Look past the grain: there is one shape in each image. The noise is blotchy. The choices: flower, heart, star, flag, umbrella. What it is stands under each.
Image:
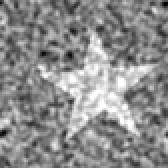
star
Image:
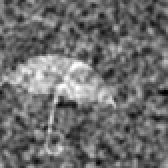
umbrella
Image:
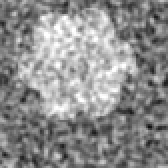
flower
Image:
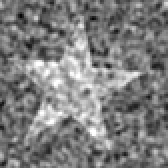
star
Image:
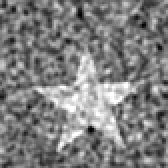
star
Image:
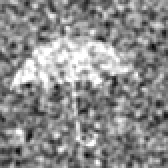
umbrella
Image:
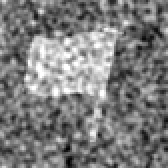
flag
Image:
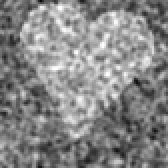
heart
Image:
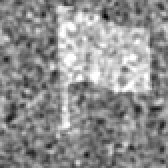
flag
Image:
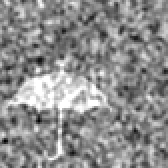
umbrella
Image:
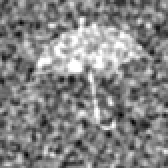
umbrella
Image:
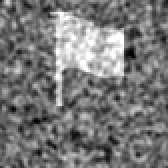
flag
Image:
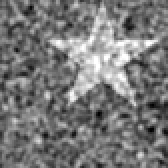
star
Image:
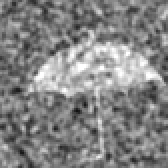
umbrella
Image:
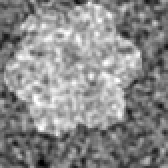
flower
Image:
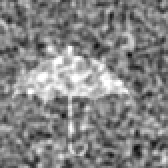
umbrella
